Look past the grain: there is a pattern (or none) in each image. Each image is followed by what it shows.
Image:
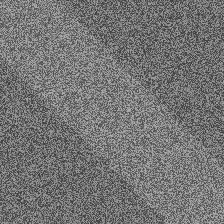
a diagonal band
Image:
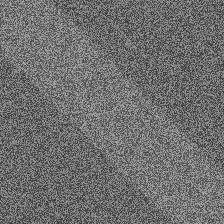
a diagonal band
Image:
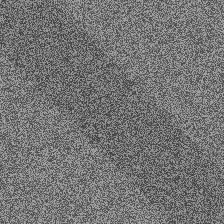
a diagonal band
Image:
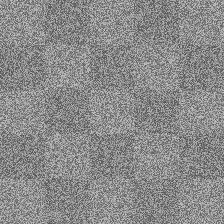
a checkerboard
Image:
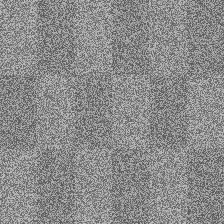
a checkerboard
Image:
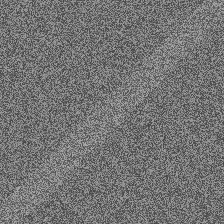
a diagonal band
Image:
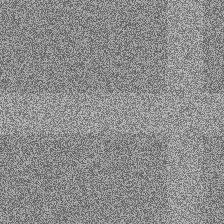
bands of rows crossing bands of columns
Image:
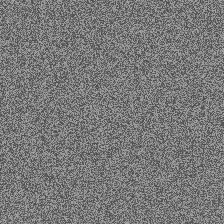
only noise
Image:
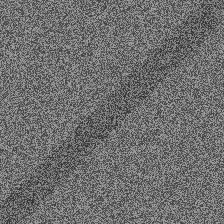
a diagonal band
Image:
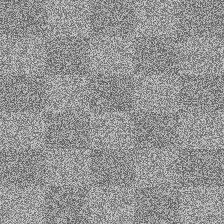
a checkerboard
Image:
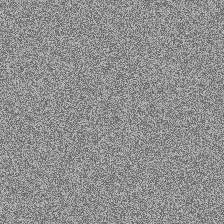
only noise
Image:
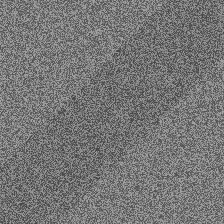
a diagonal band
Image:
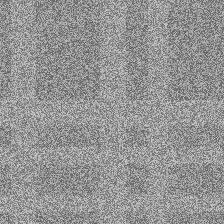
bands of rows crossing bands of columns
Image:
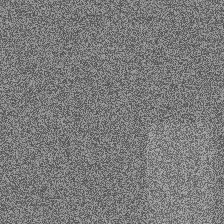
one block
